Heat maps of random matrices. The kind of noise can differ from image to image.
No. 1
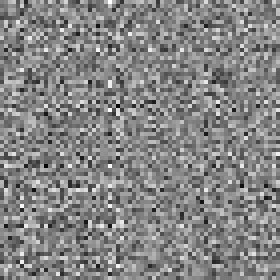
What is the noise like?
low rank plus noise
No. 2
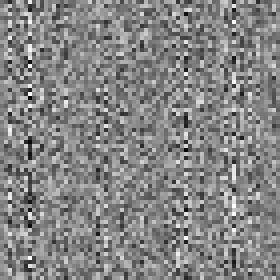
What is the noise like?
columns of uneven size
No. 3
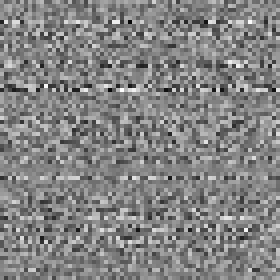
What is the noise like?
rows of uneven size
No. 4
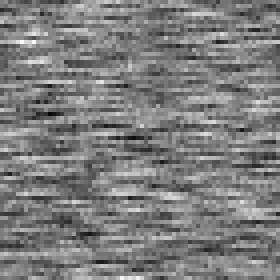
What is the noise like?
streaked along the rows
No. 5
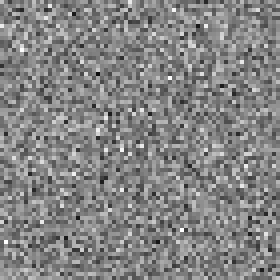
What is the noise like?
independent entries
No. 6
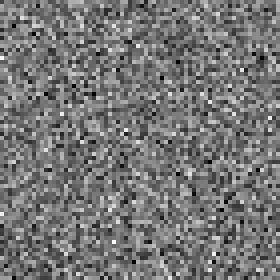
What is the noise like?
independent entries
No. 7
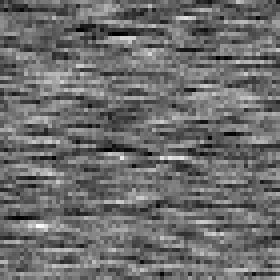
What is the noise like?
streaked along the rows
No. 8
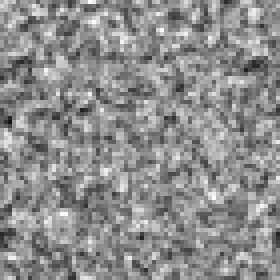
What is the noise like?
blotchy
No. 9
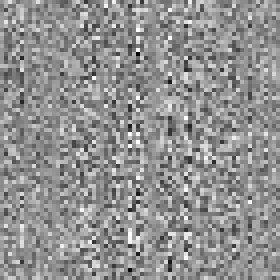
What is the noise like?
columns of uneven size
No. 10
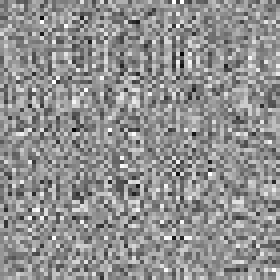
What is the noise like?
low rank plus noise
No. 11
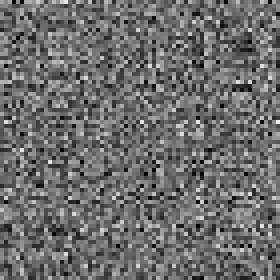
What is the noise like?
low rank plus noise
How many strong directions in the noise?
three or four
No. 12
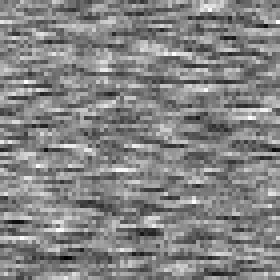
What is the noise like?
streaked along the rows
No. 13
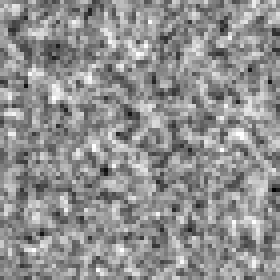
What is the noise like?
blotchy
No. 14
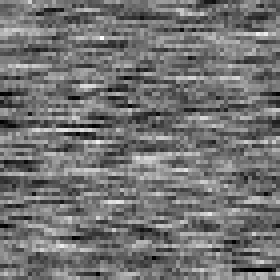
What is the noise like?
streaked along the rows
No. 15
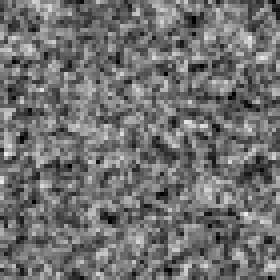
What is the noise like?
blotchy
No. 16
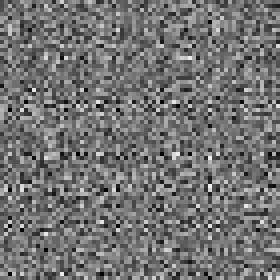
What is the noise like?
low rank plus noise
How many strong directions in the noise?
three or four
